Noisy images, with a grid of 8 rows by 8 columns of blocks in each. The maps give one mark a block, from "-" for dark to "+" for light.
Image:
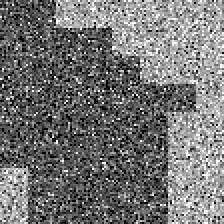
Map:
- - + + + + + +
- - - - + + + +
- - - - - + + +
- - - - - - - +
- - - - - - + +
- - - - - - + +
+ - - - - - + +
+ - - - - - + +
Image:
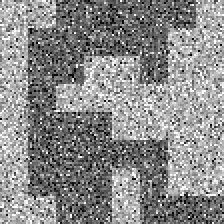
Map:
+ + - - - - - +
+ - - - - - + +
+ - - + + - + +
+ - + + + + + +
+ - - - + + + +
+ - - - - - + +
+ - - - + - + +
+ + - - + - - -
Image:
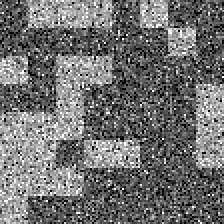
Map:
- + + + - + - -
- - - - - - + -
+ - + + - - - -
- - + - - - - +
+ + + - - - - +
+ + - + + - - +
+ + + - - - - -
+ - - - - - - -
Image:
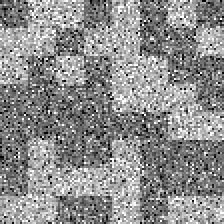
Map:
- + + - + - + -
+ + - + + - - +
+ - + - + + - -
- - - - + + + -
- - - - - - + +
- + - - + - - -
- + + + + - - -
+ + - - + - + +
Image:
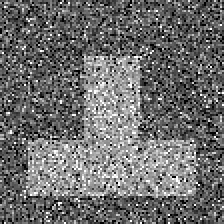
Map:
- - - - - - - -
- - - - - - - -
- - - + + - - -
- - - + + - - -
- - - + + - - -
- + + + + + + -
- + + + + + + -
- - - - - - - -
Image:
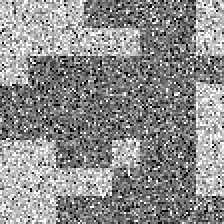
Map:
+ + + - - - - +
+ + + + + - - +
+ - - - - - - -
- - - - - - - +
- - - - - - - +
+ + - - + - - +
+ + + + - - - +
+ + - - - - - -
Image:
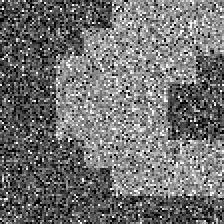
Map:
- - - - + + + +
- - - + + + + +
- - + + + + + -
- - + + + + - -
- - + + + + - -
- - - + + + + +
- - - - + + + +
- - - - - - - -
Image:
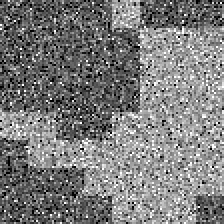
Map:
- - - - + - - -
- - - - - + + +
- - - - - + + +
- - - - - + + +
+ + - - + + + +
- + + + + + + +
- - - + + + + +
- - - - + + + -
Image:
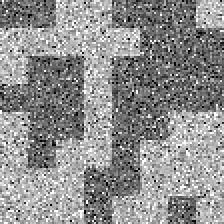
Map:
- - + + - - - +
+ + + + + - - -
+ - - + - - - -
- - - + - - - -
+ - - + - - + +
+ - + + - + + +
+ + + - - + + +
+ + + - + + - +
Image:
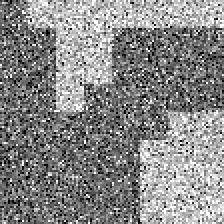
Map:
- + + + + + + +
- - + + - - - -
- - + + - - - -
- - + - - - - -
- - - - - - + +
- - - - - + + +
- - - - - + + +
- - - - - + + +
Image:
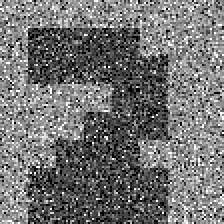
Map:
+ + + + + + + +
+ - - - - + + +
+ - - - - - + +
+ + + + - - + +
+ + + - - - + +
+ + - - - + + +
+ - - - - - + +
+ - - - - - + +
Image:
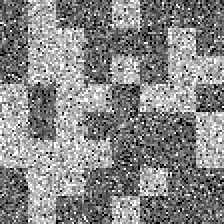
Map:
- + - - + - - -
- + + - - - + -
- + + - + - + +
+ - + + - + + -
+ - + - - - - +
+ + + + - - - +
- + + - - + - -
- + - - + - - -
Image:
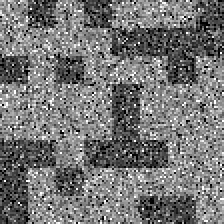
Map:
+ - + - + + + -
+ + + + - - - -
- + - + + + - +
+ + + + - + + +
+ + + + - + + +
- - + - - - + +
- + - + + + + +
- + + + + - - +
